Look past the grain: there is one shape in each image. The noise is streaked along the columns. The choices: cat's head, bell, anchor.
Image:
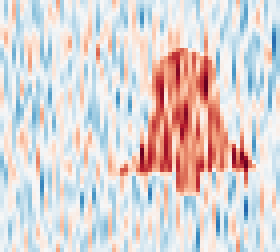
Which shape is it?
bell
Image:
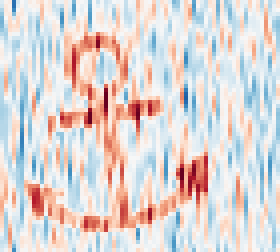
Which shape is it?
anchor
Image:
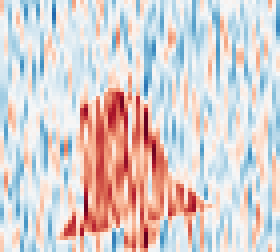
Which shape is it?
bell
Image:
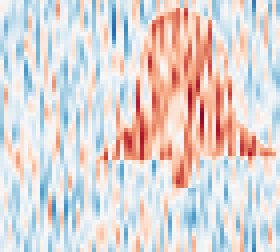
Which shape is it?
bell
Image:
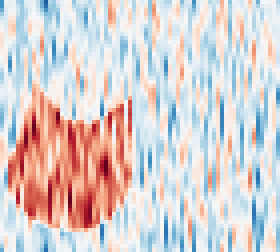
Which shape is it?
cat's head
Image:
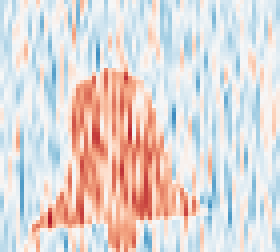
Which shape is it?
bell
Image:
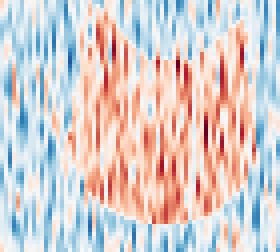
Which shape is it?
cat's head
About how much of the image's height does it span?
nearly all
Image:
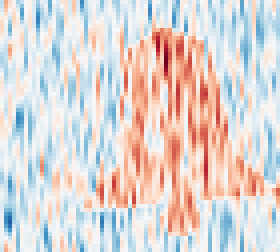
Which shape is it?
bell
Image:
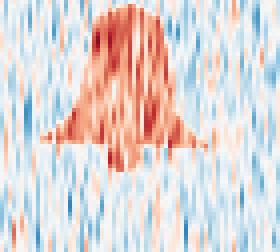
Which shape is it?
bell
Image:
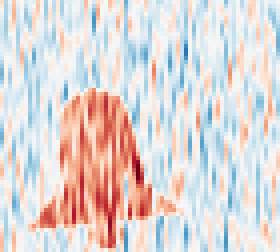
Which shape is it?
bell
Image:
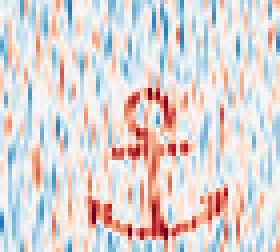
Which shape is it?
anchor
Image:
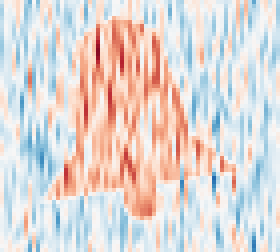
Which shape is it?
bell
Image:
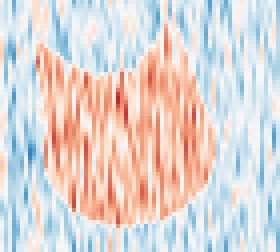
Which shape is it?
cat's head
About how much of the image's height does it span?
nearly all
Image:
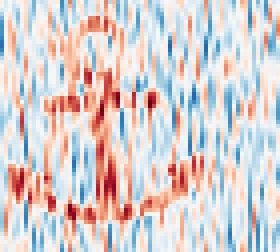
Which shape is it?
anchor
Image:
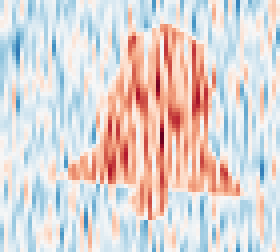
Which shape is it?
bell
